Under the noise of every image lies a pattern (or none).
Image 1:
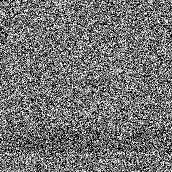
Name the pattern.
one band of rows
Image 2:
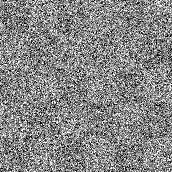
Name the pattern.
a checkerboard
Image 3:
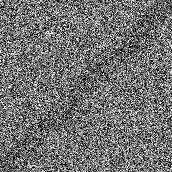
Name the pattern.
a diagonal band
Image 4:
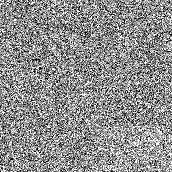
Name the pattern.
one block
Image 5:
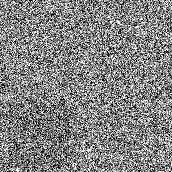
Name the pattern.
one block
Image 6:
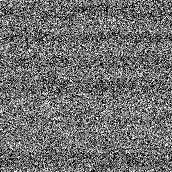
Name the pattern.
bands of rows
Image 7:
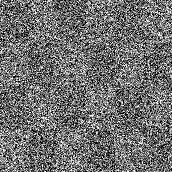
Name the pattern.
a checkerboard
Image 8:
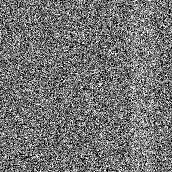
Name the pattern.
one band of columns
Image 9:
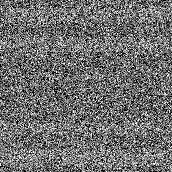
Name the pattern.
bands of rows
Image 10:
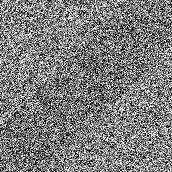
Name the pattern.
a diagonal band
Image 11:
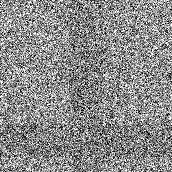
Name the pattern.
bands of rows crossing bands of columns
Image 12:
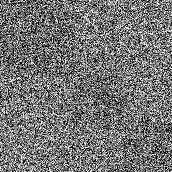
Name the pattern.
blocks along the diagonal
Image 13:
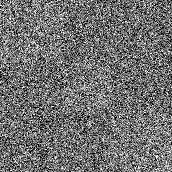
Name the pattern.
blocks along the diagonal
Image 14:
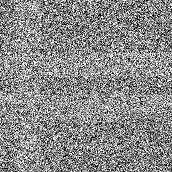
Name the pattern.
bands of rows crossing bands of columns
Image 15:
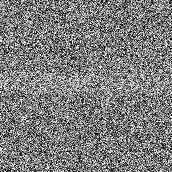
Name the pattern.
one band of rows
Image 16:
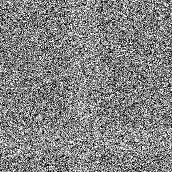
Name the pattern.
bands of rows crossing bands of columns
